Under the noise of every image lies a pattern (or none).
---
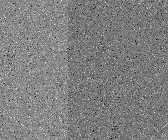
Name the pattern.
a sharp edge
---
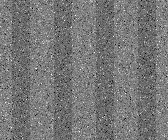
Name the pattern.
vertical stripes
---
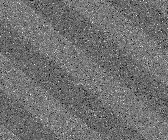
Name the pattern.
diagonal stripes
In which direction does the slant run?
top left to bottom right
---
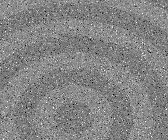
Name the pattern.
rings round one point
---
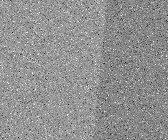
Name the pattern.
a sharp edge
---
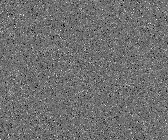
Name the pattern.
only noise
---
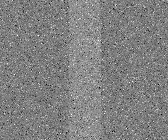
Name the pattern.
one vertical stripe
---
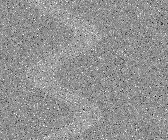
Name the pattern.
a wavy band
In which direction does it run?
top to bottom
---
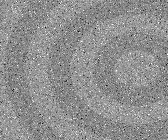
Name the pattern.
rings round one point
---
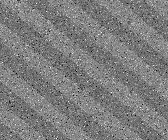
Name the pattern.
diagonal stripes
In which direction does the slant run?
top left to bottom right
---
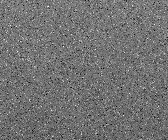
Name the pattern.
a smooth slope
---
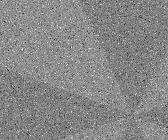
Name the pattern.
spokes from one point
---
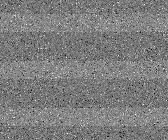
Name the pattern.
horizontal stripes
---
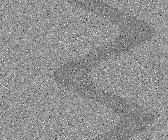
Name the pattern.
a wavy band
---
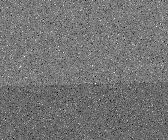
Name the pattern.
a sharp edge
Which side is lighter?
top
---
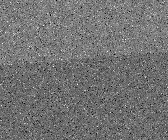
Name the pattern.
a sharp edge
